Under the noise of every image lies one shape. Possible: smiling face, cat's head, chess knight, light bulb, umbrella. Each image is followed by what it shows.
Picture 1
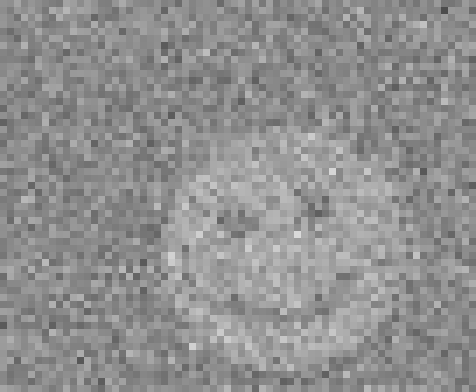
light smiling face
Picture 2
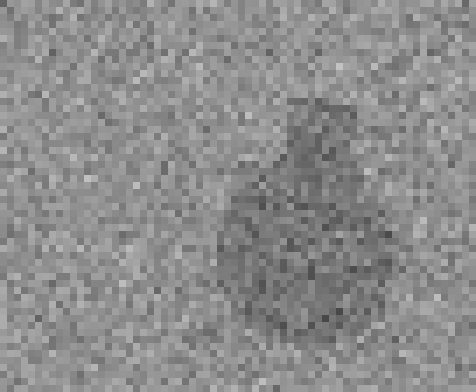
dark light bulb
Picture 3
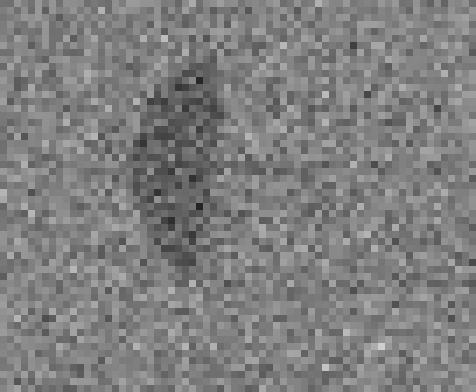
dark umbrella
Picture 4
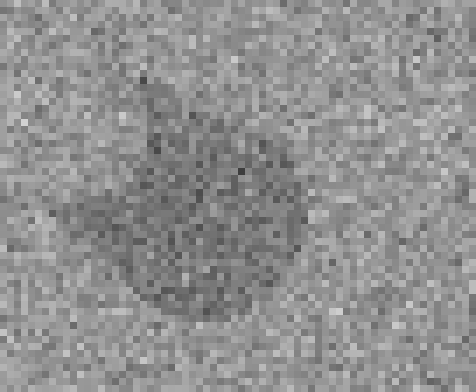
dark cat's head
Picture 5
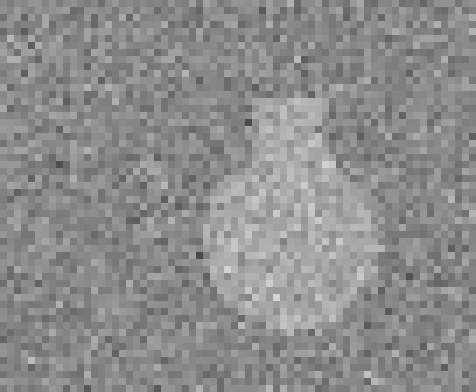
light light bulb
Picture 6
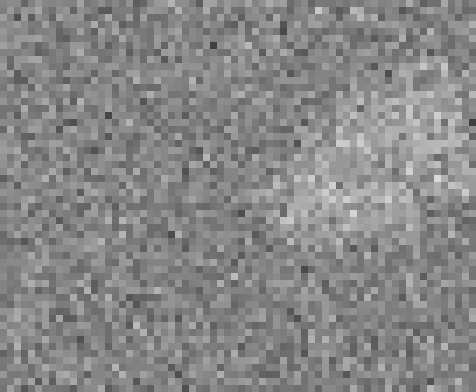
light chess knight
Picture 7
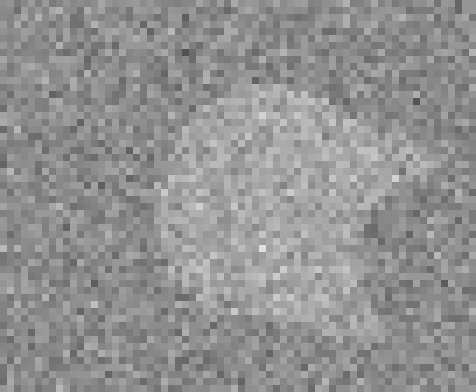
light cat's head
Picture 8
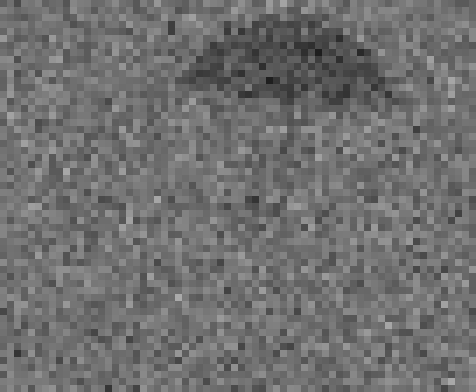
dark umbrella
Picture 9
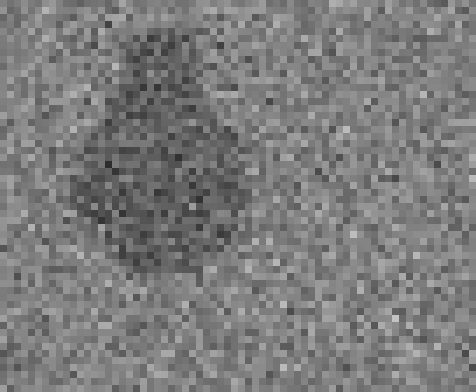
dark light bulb
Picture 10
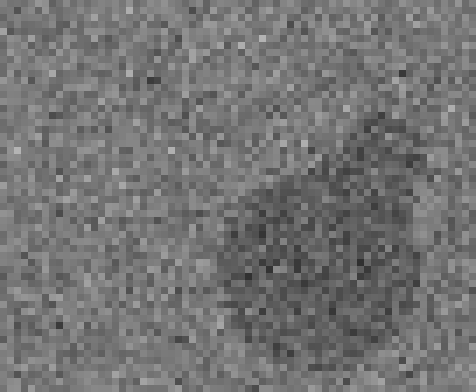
dark light bulb
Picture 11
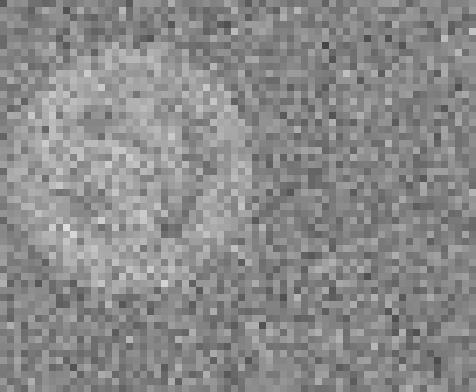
light smiling face
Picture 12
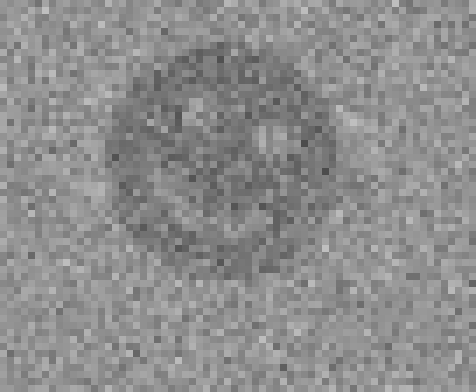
dark smiling face
